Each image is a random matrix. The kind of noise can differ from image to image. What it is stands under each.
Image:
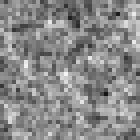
blotchy
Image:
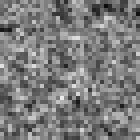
blotchy
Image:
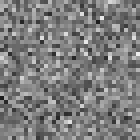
independent entries
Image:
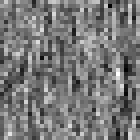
streaked along the columns
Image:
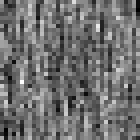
streaked along the columns
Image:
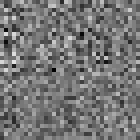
low rank plus noise
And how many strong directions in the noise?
two
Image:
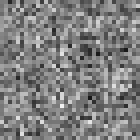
low rank plus noise
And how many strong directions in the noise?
two
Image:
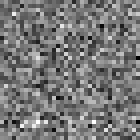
low rank plus noise
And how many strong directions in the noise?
five to eight
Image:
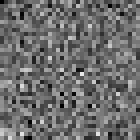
low rank plus noise
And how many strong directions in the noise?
three or four
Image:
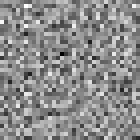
low rank plus noise
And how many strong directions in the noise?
three or four
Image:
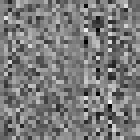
columns of uneven size
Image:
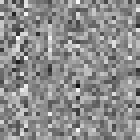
columns of uneven size
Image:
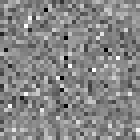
heavy tails
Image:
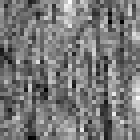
streaked along the columns
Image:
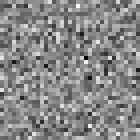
independent entries
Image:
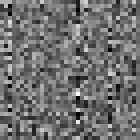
columns of uneven size
